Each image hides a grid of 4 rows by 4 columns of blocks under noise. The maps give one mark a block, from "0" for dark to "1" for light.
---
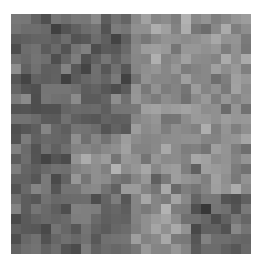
0 0 1 1
0 0 1 1
0 1 1 1
0 0 1 0
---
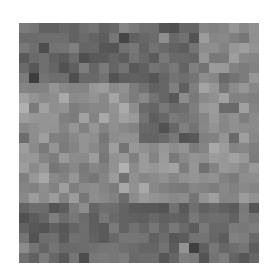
0 0 0 1
1 1 0 1
1 1 1 1
0 0 0 0
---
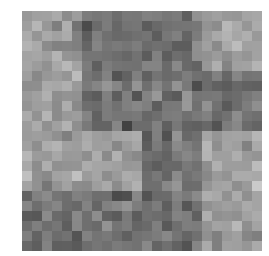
1 0 0 1
1 0 0 0
1 1 0 1
0 0 0 1
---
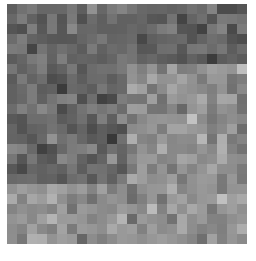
0 0 0 0
0 0 1 1
0 0 1 1
1 1 1 1
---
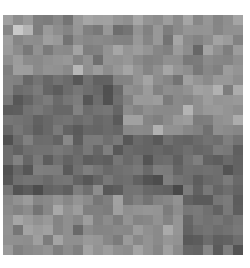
1 1 1 1
0 0 1 1
0 0 0 0
1 1 1 0
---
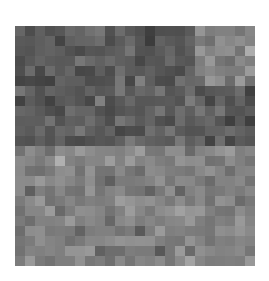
0 0 0 1
0 0 0 0
1 1 1 1
1 1 1 1
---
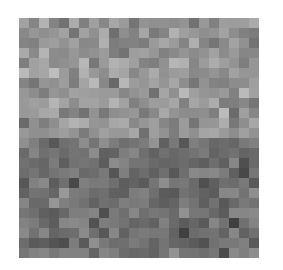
1 1 1 1
1 1 1 1
0 0 0 0
0 0 0 0
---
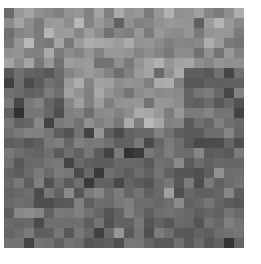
1 1 1 1
0 1 1 0
0 0 0 0
0 0 0 0
